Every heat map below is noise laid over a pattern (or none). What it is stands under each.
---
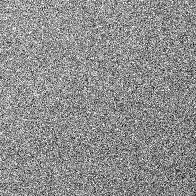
a smooth slope
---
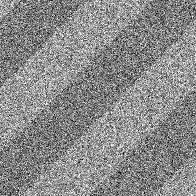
diagonal stripes
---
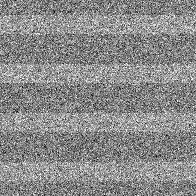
horizontal stripes
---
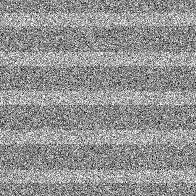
horizontal stripes
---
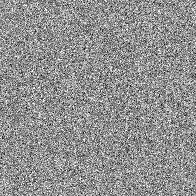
only noise
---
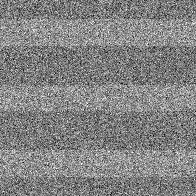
horizontal stripes
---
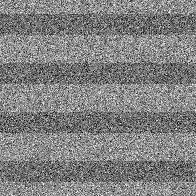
horizontal stripes
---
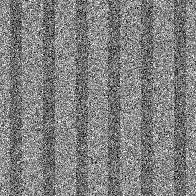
vertical stripes
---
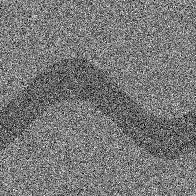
a wavy band
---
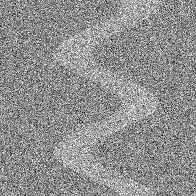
a wavy band
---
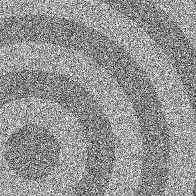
rings round one point
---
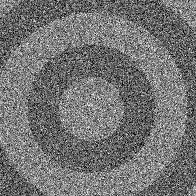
rings round one point
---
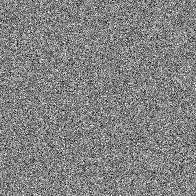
only noise
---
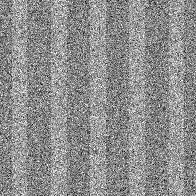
vertical stripes
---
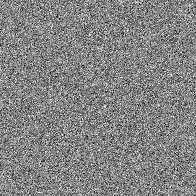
only noise
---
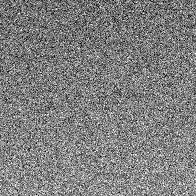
a smooth slope
